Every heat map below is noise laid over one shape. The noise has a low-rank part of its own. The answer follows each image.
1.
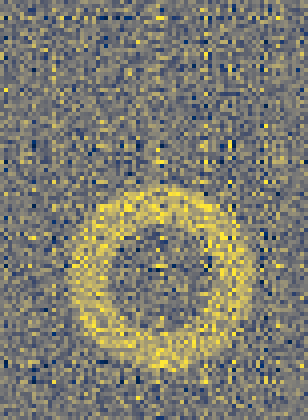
ring
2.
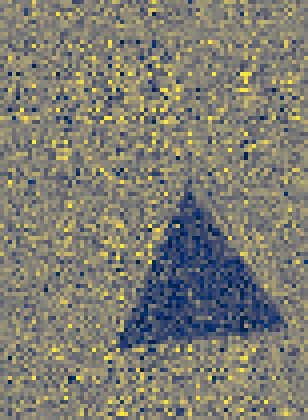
triangle
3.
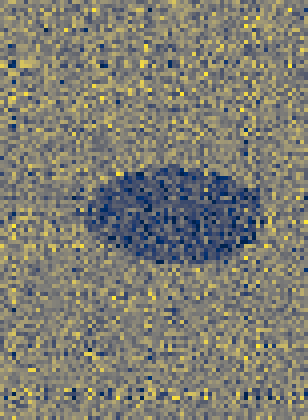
ellipse
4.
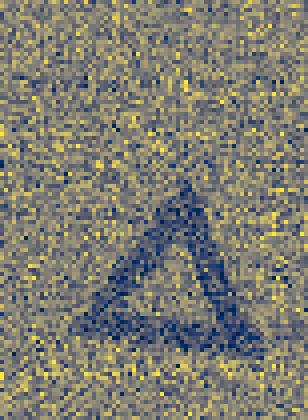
triangle frame
